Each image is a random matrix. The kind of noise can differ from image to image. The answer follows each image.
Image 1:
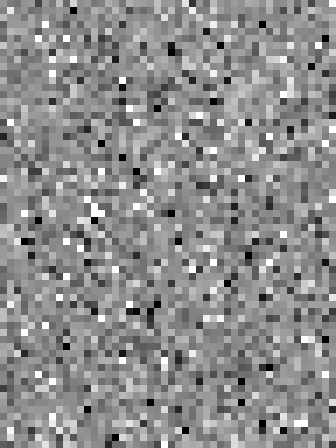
heavy tails
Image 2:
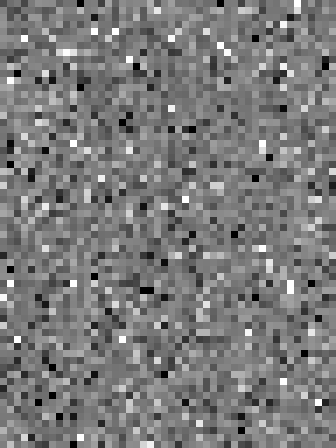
heavy tails
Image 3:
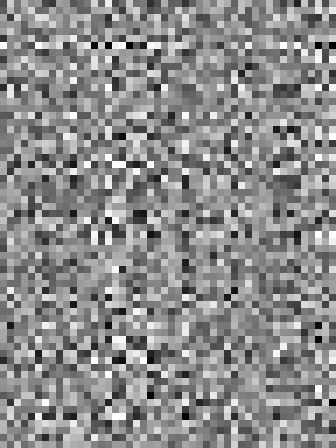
low rank plus noise
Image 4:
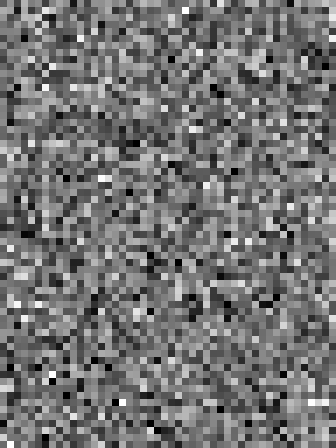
independent entries
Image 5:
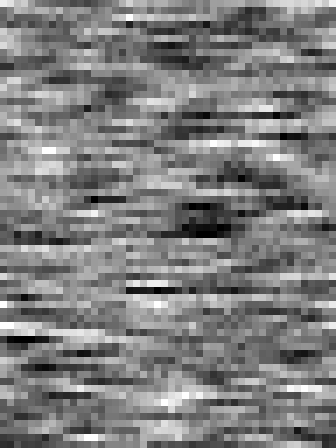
streaked along the rows
